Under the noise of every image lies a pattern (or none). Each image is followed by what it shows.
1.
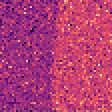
a sharp edge
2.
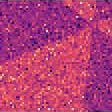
spokes from one point
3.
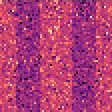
vertical stripes
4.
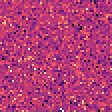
only noise
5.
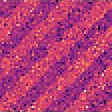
diagonal stripes
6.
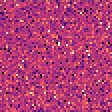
only noise
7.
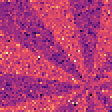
spokes from one point
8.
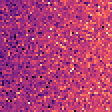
a smooth slope
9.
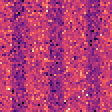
vertical stripes
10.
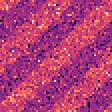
diagonal stripes
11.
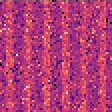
vertical stripes
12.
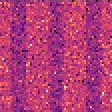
vertical stripes
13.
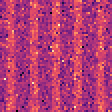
vertical stripes
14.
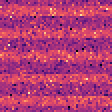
horizontal stripes
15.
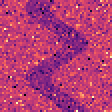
a wavy band
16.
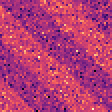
diagonal stripes
